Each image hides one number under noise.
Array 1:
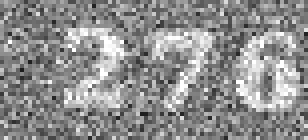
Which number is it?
276
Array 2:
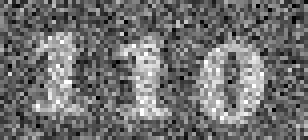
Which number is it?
110
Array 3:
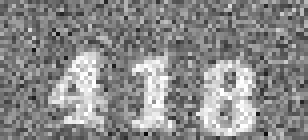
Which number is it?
418
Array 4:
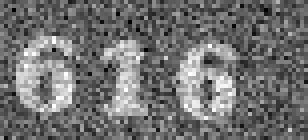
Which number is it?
616
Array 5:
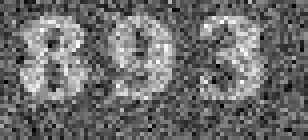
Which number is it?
893
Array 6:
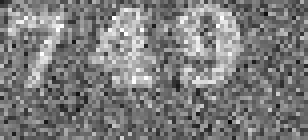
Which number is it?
749
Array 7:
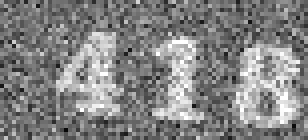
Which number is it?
418
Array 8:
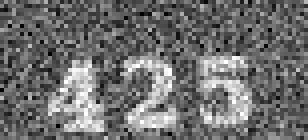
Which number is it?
425
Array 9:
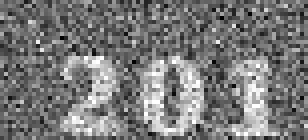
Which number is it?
201
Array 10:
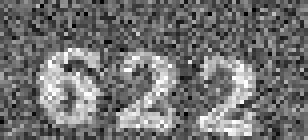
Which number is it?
622
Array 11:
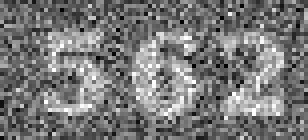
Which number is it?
562
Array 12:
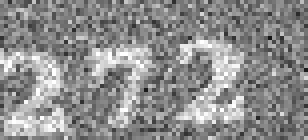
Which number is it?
272
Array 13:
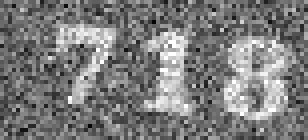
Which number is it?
718
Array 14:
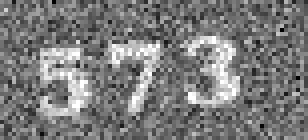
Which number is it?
573
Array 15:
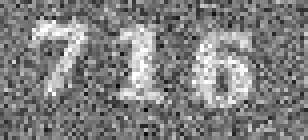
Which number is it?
716
